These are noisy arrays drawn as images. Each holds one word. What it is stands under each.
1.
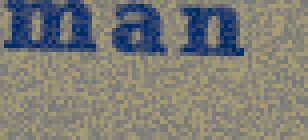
man
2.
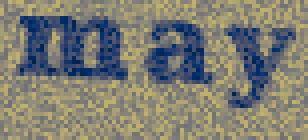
may
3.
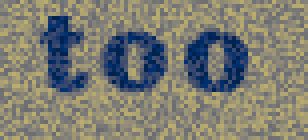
too
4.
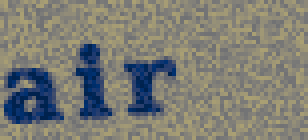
air
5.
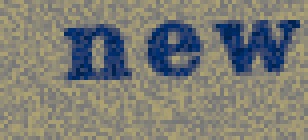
new
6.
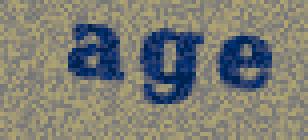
age
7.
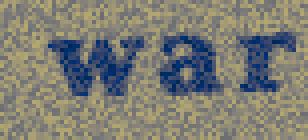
war
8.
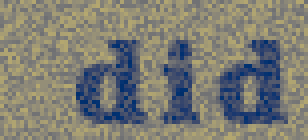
did
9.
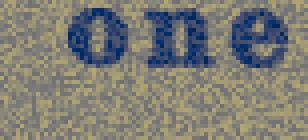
one
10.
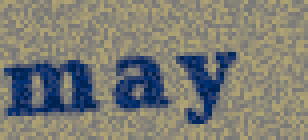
may
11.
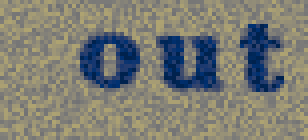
out
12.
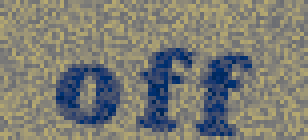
off
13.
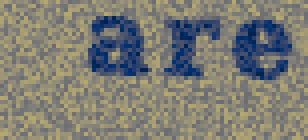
are
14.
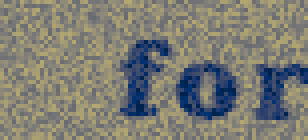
for
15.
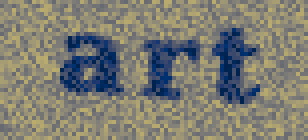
art
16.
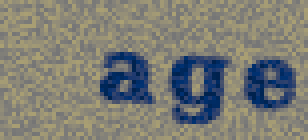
age
